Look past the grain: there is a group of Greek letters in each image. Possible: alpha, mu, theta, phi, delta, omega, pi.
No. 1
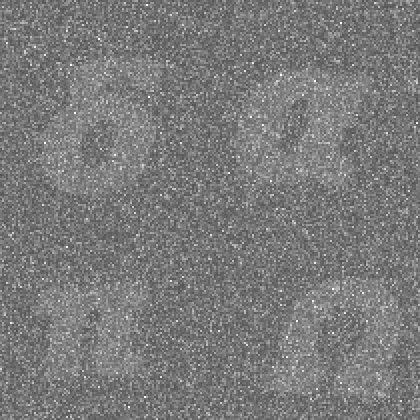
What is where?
top left: delta; top right: alpha; bottom left: pi; bottom right: omega
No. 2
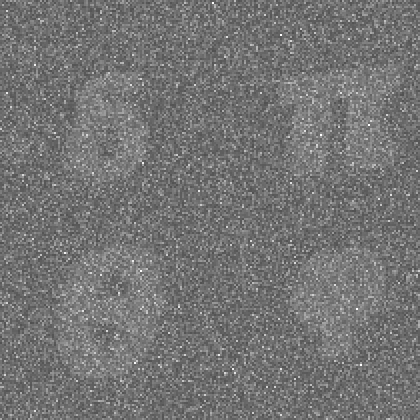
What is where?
top left: delta; top right: pi; bottom left: theta; bottom right: phi
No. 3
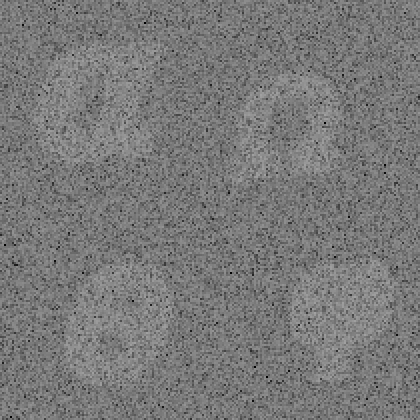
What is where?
top left: alpha; top right: omega; bottom left: theta; bottom right: phi
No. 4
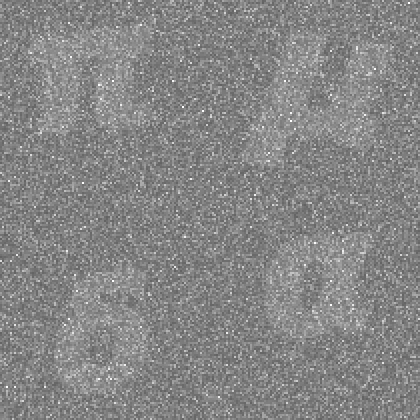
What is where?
top left: pi; top right: mu; bottom left: delta; bottom right: alpha
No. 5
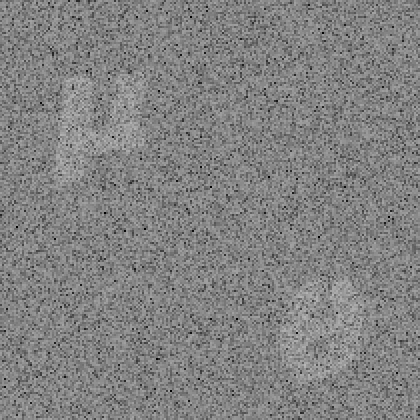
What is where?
top left: mu; bottom right: theta
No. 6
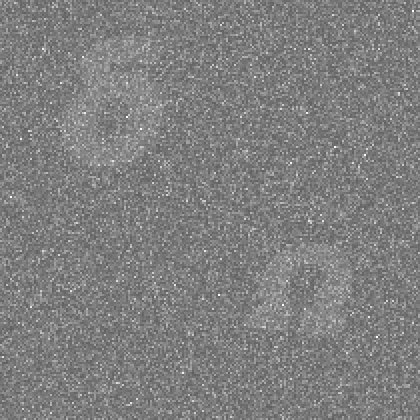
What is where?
top left: delta; bottom right: omega
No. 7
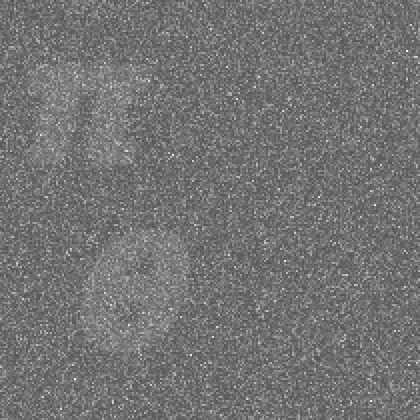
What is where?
top left: pi; bottom left: theta
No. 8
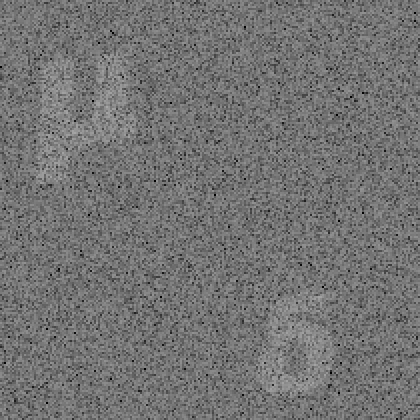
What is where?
top left: mu; bottom right: delta
